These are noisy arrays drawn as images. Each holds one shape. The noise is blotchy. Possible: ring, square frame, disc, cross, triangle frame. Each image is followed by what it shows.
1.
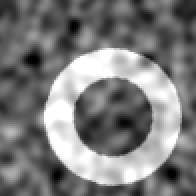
ring
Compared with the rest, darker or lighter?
lighter
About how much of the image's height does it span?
two thirds
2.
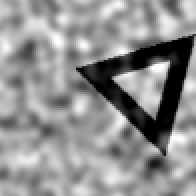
triangle frame
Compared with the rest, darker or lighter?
darker
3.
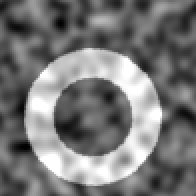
ring
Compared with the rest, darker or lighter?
lighter
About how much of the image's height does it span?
two thirds
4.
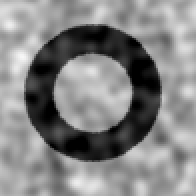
ring
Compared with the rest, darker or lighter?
darker
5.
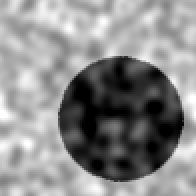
disc
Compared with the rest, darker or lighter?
darker
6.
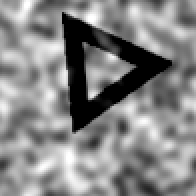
triangle frame
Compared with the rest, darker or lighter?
darker
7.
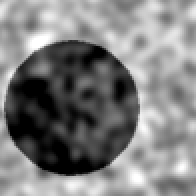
disc
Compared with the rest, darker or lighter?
darker
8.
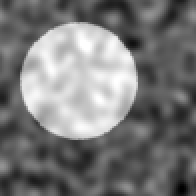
disc
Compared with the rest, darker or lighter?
lighter
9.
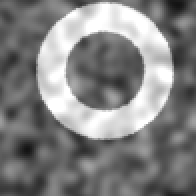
ring
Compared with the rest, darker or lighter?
lighter
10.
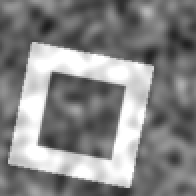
square frame
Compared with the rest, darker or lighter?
lighter
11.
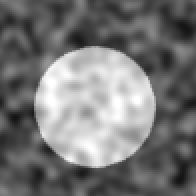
disc
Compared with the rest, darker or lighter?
lighter
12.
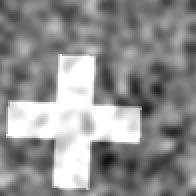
cross
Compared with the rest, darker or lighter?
lighter
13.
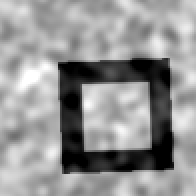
square frame
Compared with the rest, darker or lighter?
darker
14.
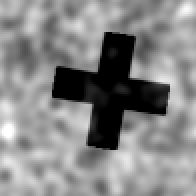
cross
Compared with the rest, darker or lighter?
darker
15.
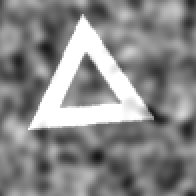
triangle frame
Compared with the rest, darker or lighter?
lighter
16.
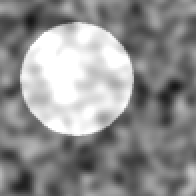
disc
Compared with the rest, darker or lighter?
lighter
